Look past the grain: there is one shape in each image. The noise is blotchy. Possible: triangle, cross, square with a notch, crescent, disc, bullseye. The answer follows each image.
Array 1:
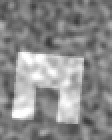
square with a notch
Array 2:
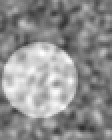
disc
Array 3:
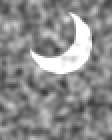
crescent
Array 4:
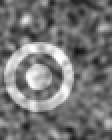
bullseye
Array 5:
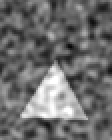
triangle
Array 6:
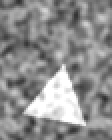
triangle
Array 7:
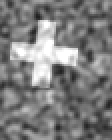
cross
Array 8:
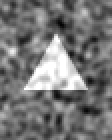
triangle
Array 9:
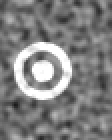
bullseye
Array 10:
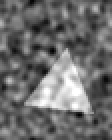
triangle
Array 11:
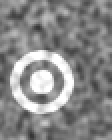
bullseye
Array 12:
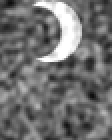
crescent
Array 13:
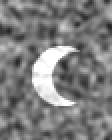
crescent
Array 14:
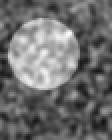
disc
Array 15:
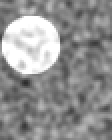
disc
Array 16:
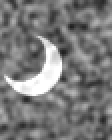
crescent
